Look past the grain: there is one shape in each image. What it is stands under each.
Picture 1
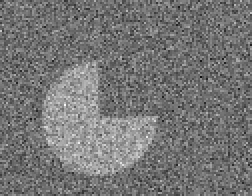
disc with a wedge cut out
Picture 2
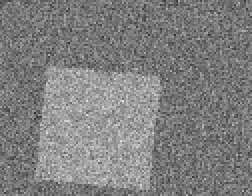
square
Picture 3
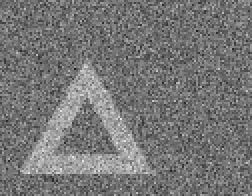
triangle frame
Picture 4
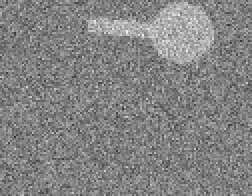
lollipop
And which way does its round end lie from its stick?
right
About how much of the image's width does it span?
half
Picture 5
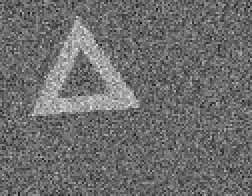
triangle frame
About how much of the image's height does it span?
half
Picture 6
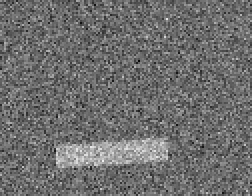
bar
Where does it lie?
bottom middle
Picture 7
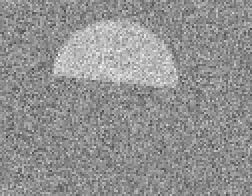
half disc
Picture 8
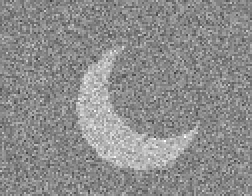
crescent
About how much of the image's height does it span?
two thirds
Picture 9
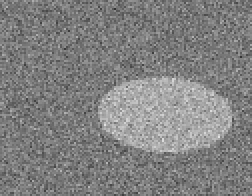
ellipse
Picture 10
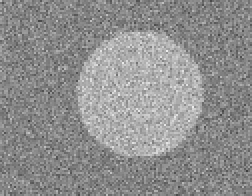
disc
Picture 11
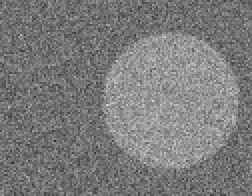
disc
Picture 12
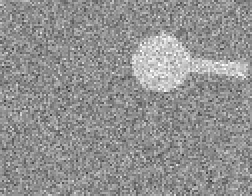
lollipop
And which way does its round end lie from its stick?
left
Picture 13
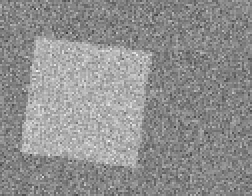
square
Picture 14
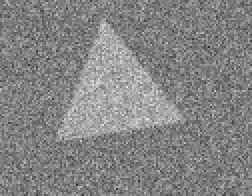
triangle
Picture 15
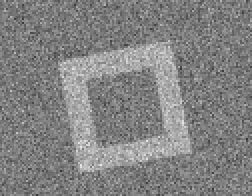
square frame
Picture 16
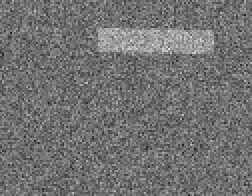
bar
